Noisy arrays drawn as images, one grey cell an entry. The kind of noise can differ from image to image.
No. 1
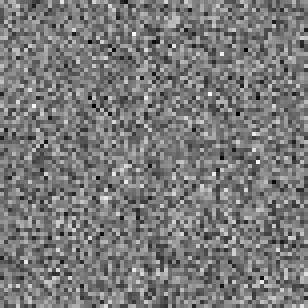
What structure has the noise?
independent entries
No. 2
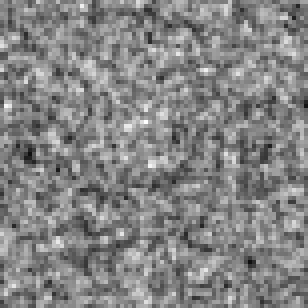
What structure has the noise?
blotchy
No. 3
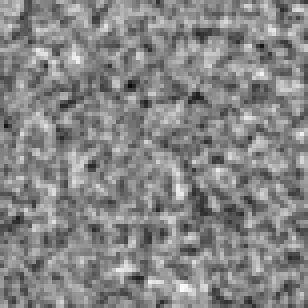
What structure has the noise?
blotchy
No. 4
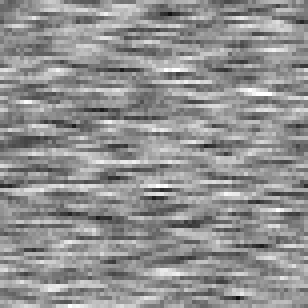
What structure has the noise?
streaked along the rows
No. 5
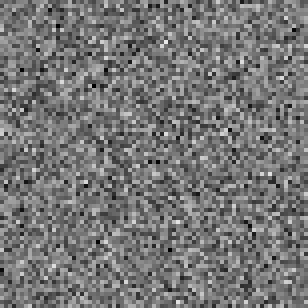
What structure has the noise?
independent entries
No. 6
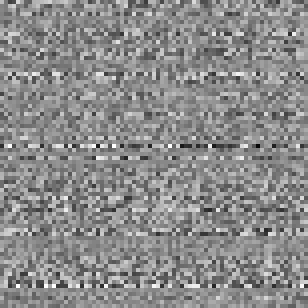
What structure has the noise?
rows of uneven size
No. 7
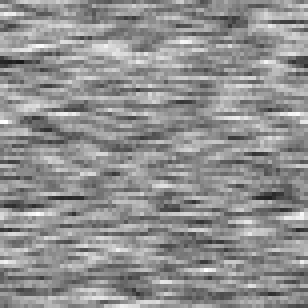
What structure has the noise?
streaked along the rows
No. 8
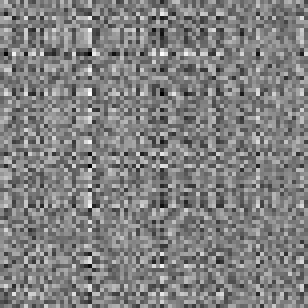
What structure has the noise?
low rank plus noise
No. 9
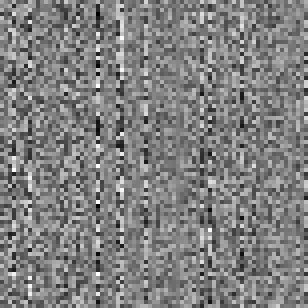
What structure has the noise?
columns of uneven size
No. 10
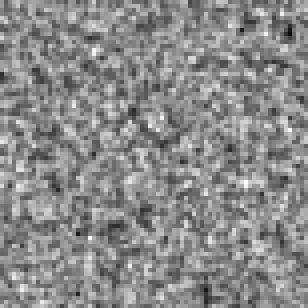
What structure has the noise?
blotchy
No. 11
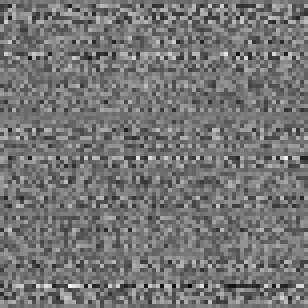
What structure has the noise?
rows of uneven size
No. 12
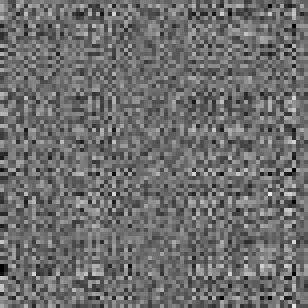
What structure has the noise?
low rank plus noise
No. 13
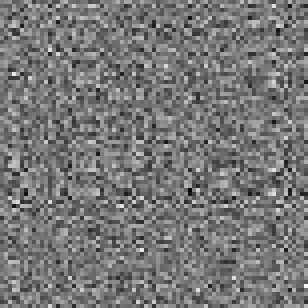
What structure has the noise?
low rank plus noise
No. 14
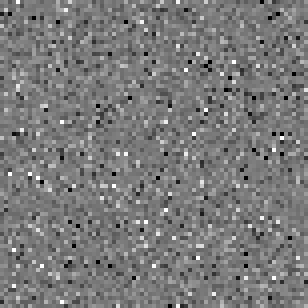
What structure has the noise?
heavy tails
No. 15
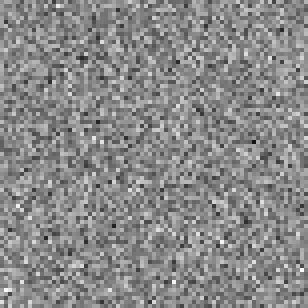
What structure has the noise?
independent entries
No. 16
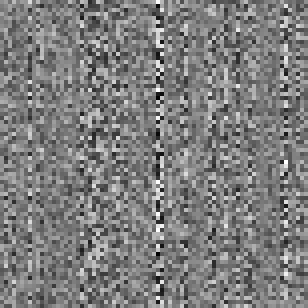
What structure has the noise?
columns of uneven size
